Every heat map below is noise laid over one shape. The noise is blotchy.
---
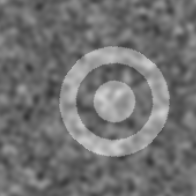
bullseye
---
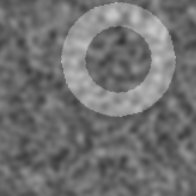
ring
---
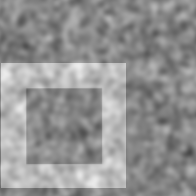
square frame
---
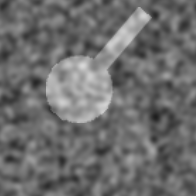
lollipop
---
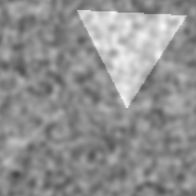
triangle
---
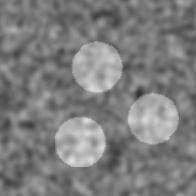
three dots
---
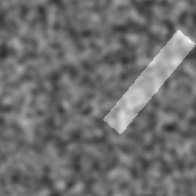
bar
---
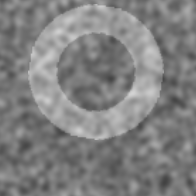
ring
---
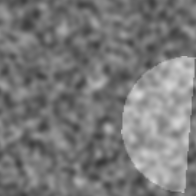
half disc
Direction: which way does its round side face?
left
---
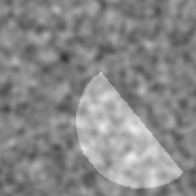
half disc
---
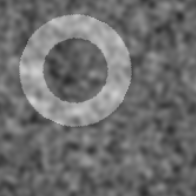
ring
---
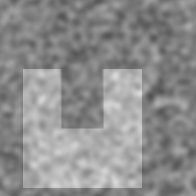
square with a notch
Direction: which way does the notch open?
up
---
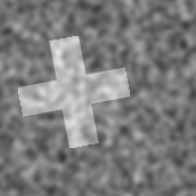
cross
